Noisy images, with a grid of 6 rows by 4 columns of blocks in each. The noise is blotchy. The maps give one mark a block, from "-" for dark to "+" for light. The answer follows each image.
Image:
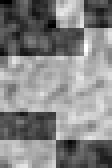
- - + -
- - - +
+ + + +
+ + + +
- - + +
+ + - -
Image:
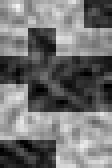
+ + + -
+ - + +
- - - -
+ - - -
+ + + +
- - + +
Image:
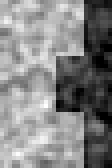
+ + + -
+ + + -
+ + - -
+ + - -
+ + + -
+ + + -
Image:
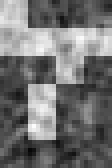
+ - - -
+ + + +
- - + -
- + - -
- + - -
- - - -
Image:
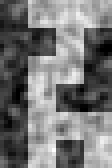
- + + +
- - + -
- + + -
- + - -
- + + +
- + - +
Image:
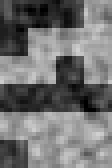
- - - +
- + + +
+ + - +
- - - -
+ + + +
- + + +
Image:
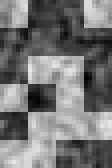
+ - - +
- - - -
- + + -
+ - + -
- + + +
+ + - -
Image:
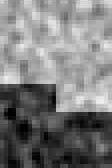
+ + + +
+ + + +
+ + + +
- - + +
- - - -
- - - -
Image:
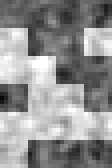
- - - -
+ - - +
+ + - -
- + + -
+ + + +
+ - - -
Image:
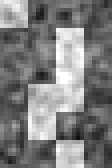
+ - - -
- - + -
- - + -
- + + -
- + - -
- - + -
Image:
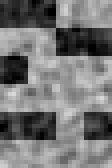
- - + +
+ + - -
- + + +
+ + + +
- - + -
+ + + +
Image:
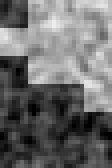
- + + +
+ + + +
- + + +
- - - +
- - - -
- - - -
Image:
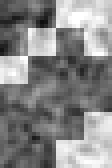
- - + +
- + - +
+ - - -
- - - -
- - - +
- - + +
